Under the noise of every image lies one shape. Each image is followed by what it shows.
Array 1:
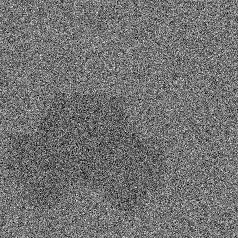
car
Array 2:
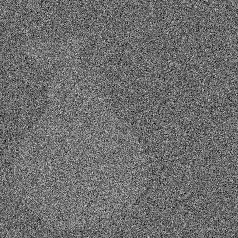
pear
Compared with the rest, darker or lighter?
lighter
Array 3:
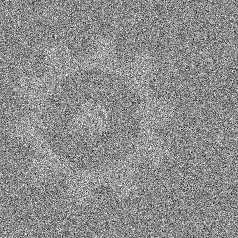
gear
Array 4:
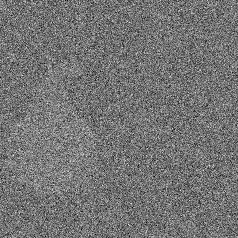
pear
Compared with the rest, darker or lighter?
lighter
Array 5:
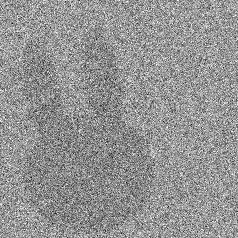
rabbit's head
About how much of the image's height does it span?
nearly all
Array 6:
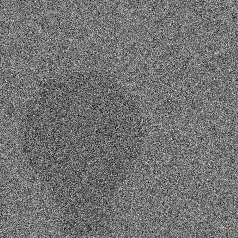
light bulb
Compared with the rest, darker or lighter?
darker
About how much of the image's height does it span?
two thirds
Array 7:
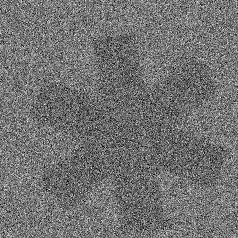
asterisk
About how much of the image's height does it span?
nearly all
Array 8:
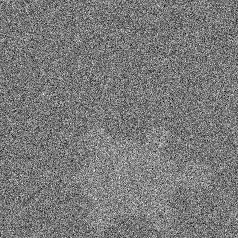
turtle
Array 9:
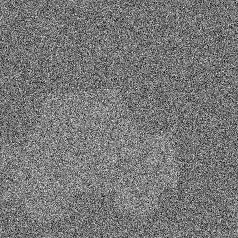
car
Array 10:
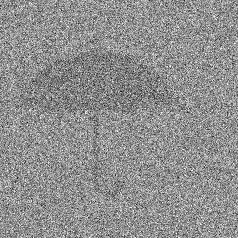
umbrella
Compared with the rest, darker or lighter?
darker
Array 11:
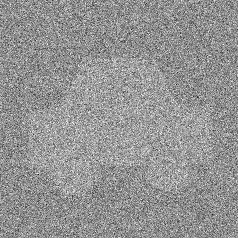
car
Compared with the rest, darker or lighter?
lighter
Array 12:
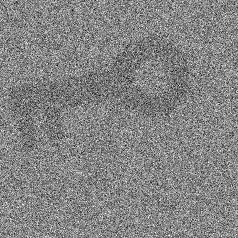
key
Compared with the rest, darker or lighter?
darker
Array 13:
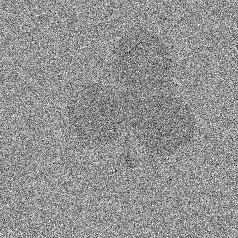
club
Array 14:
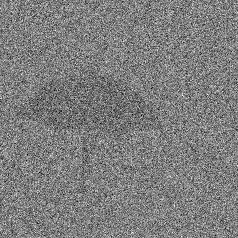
umbrella
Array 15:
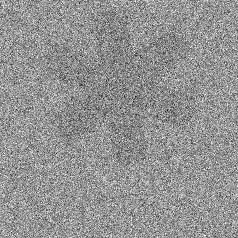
asterisk
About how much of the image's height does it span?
two thirds
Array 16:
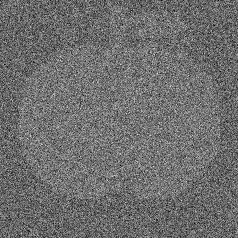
apple
